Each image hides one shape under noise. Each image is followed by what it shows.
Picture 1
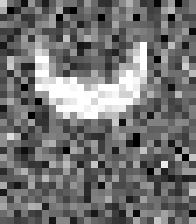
light crescent
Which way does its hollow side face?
up
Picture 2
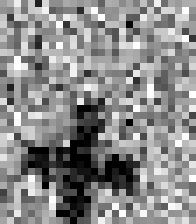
dark cross
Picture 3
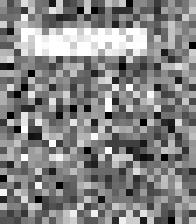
light bar
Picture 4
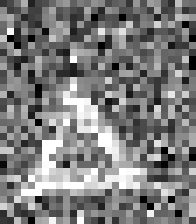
light triangle frame
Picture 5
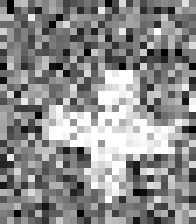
light cross
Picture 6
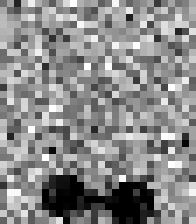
dark dumbbell
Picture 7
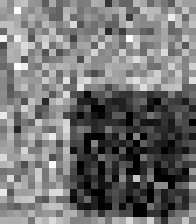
dark square
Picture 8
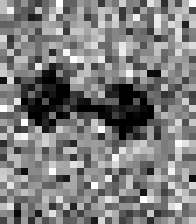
dark dumbbell
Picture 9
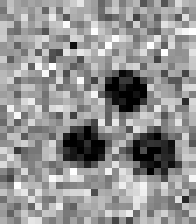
dark three dots
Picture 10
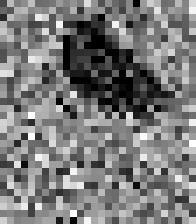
dark half disc
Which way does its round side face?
down and left
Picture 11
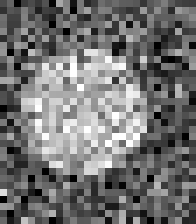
light disc
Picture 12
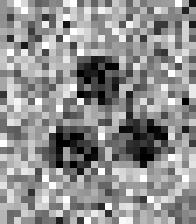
dark three dots
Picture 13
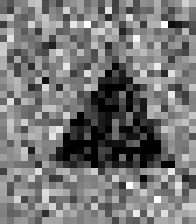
dark triangle
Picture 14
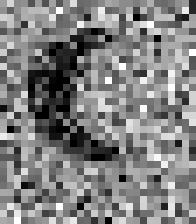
dark crescent
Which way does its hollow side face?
right
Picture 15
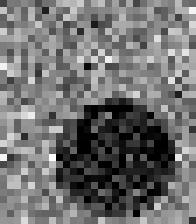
dark disc
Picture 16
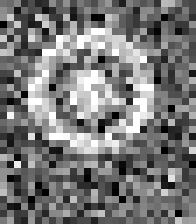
light bullseye
